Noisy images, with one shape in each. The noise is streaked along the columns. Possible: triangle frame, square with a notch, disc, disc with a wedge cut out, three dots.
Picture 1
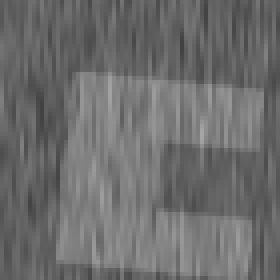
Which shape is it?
square with a notch
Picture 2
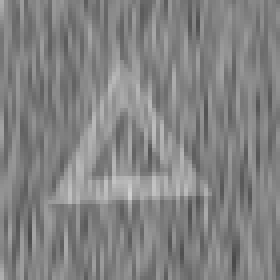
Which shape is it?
triangle frame
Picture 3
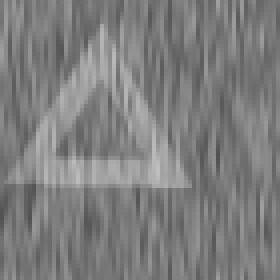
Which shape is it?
triangle frame
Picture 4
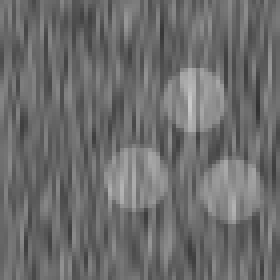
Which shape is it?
three dots
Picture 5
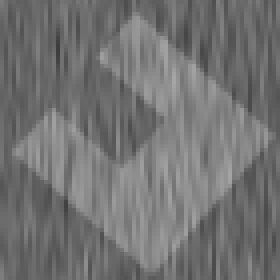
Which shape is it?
square with a notch
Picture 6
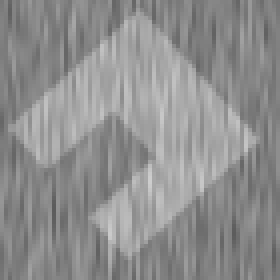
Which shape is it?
square with a notch
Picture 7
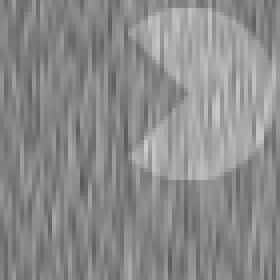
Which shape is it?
disc with a wedge cut out
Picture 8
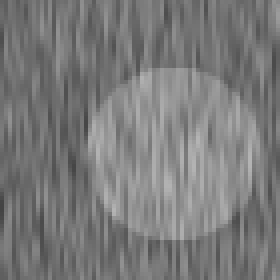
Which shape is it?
disc
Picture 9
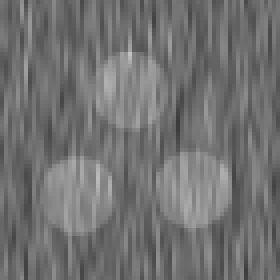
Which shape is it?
three dots
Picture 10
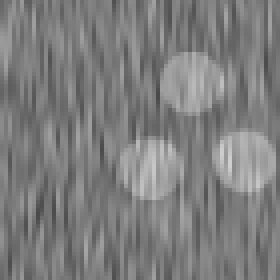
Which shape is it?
three dots
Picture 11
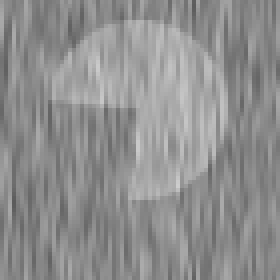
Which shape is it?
disc with a wedge cut out
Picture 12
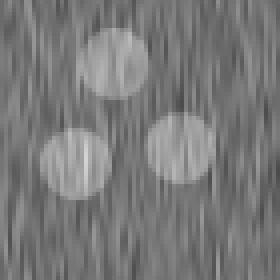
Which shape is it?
three dots
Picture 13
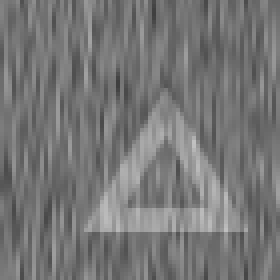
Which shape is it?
triangle frame
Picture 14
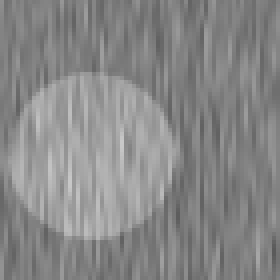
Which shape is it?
disc
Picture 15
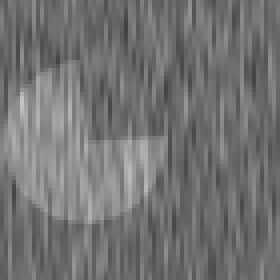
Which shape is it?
disc with a wedge cut out
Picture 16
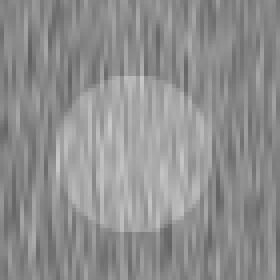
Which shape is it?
disc
